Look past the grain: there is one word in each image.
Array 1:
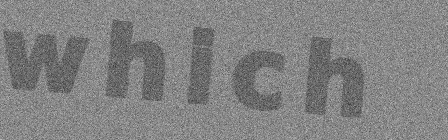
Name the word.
which
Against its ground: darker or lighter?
darker
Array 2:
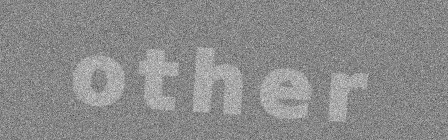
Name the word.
other
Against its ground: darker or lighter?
lighter
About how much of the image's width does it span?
two thirds
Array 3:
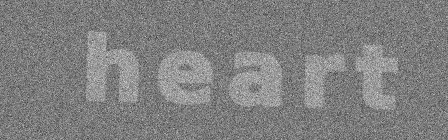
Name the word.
heart
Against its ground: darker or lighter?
lighter
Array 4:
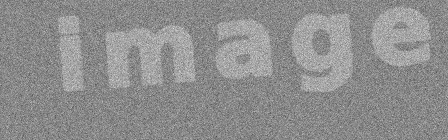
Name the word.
image
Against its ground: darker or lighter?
lighter
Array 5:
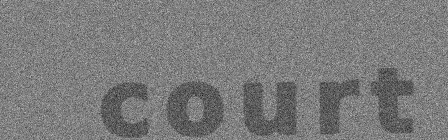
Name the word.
court
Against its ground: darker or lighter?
darker
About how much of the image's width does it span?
two thirds
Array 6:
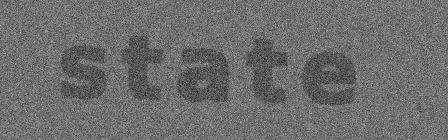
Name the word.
state
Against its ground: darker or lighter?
darker
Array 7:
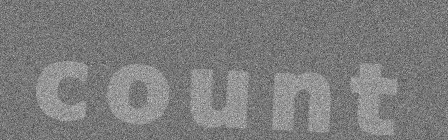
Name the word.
count
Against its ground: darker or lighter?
lighter
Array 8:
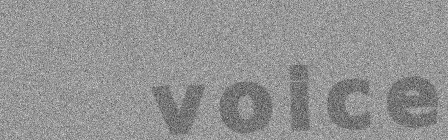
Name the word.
voice
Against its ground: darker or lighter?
darker
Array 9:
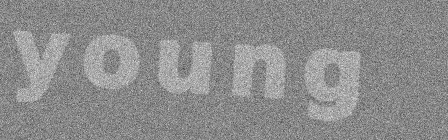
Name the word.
young
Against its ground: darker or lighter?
lighter
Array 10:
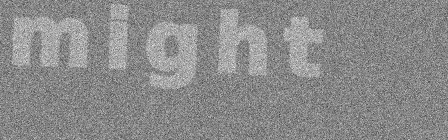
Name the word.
might
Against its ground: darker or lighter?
lighter
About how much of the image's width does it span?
two thirds
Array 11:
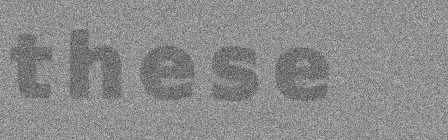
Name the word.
these
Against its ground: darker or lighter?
darker
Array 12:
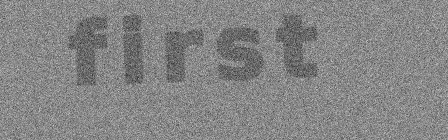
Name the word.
first
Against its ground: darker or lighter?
darker
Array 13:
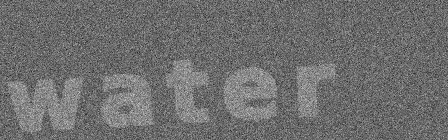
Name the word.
water
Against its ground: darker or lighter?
lighter
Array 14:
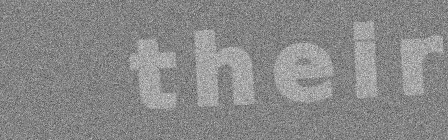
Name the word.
their
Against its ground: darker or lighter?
lighter
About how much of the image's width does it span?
two thirds
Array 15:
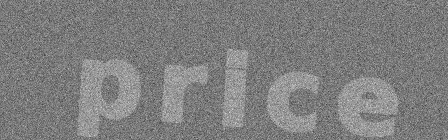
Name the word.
price
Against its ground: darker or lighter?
lighter
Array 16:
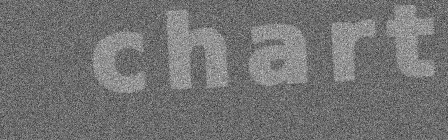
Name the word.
chart
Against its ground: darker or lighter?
lighter
